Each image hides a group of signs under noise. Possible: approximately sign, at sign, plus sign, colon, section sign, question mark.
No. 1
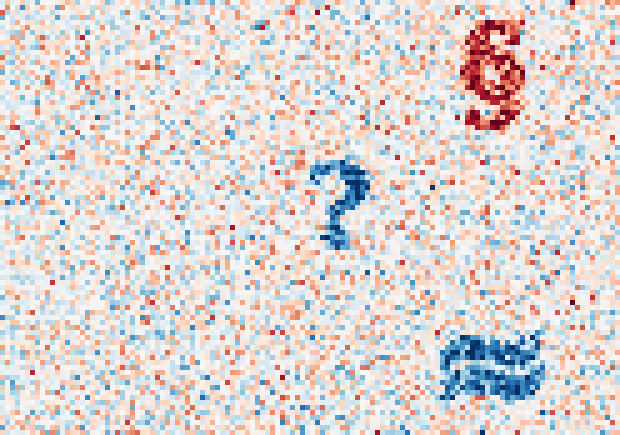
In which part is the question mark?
centre
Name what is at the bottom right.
approximately sign
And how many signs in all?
3
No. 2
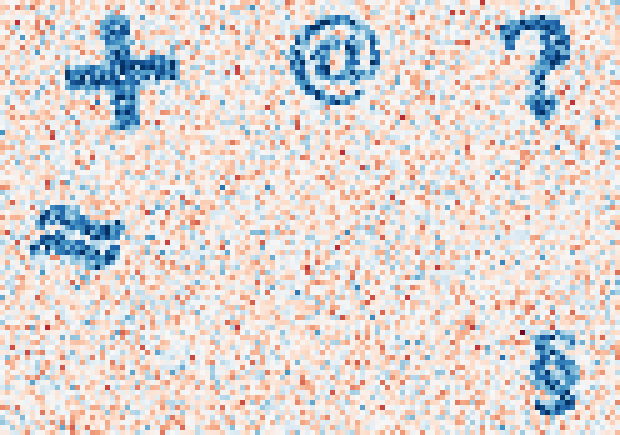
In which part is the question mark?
top right
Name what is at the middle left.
approximately sign
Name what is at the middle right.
nothing
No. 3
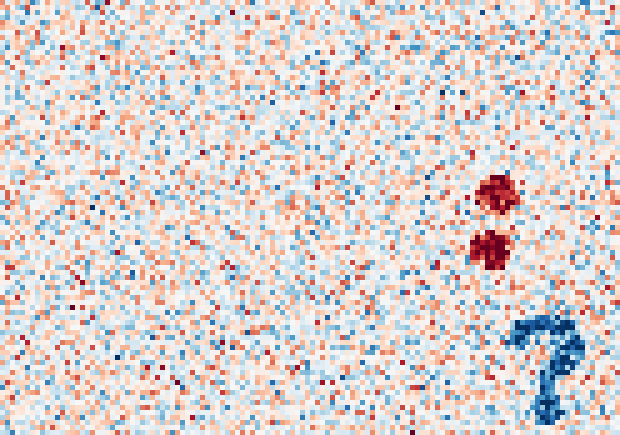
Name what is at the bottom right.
question mark
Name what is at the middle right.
colon
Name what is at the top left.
nothing
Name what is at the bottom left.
nothing
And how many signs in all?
2
